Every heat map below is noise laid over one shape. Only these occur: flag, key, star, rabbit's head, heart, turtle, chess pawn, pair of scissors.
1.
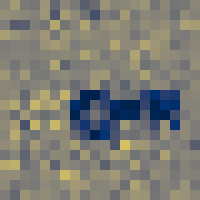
key
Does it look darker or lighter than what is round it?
darker
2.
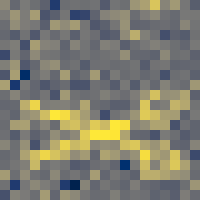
pair of scissors
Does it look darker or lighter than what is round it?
lighter
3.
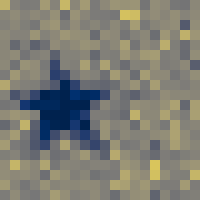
star
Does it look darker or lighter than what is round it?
darker
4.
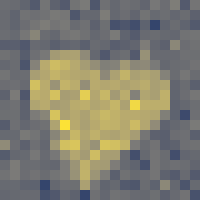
heart
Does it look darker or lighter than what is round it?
lighter
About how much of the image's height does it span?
two thirds
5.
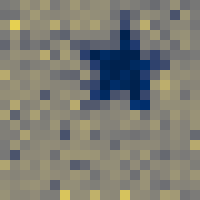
star
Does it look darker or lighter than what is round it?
darker
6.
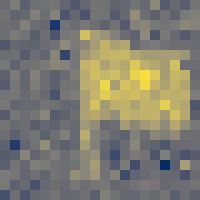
flag
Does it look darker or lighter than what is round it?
lighter
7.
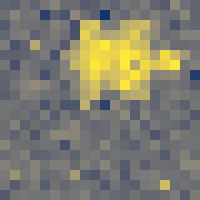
turtle
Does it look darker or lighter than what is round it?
lighter
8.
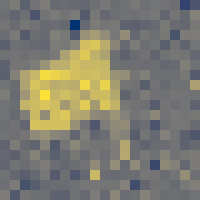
flag
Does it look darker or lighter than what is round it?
lighter
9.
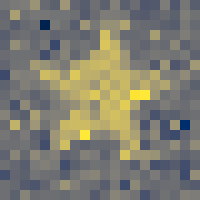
star
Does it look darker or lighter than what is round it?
lighter
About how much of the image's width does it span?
nearly all
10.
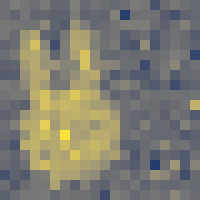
rabbit's head
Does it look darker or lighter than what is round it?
lighter
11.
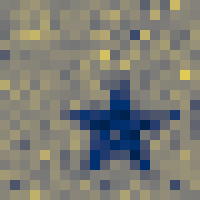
star
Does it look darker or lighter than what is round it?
darker
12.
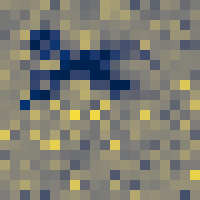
pair of scissors
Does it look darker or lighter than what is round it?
darker
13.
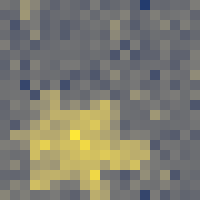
turtle
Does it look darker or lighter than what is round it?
lighter
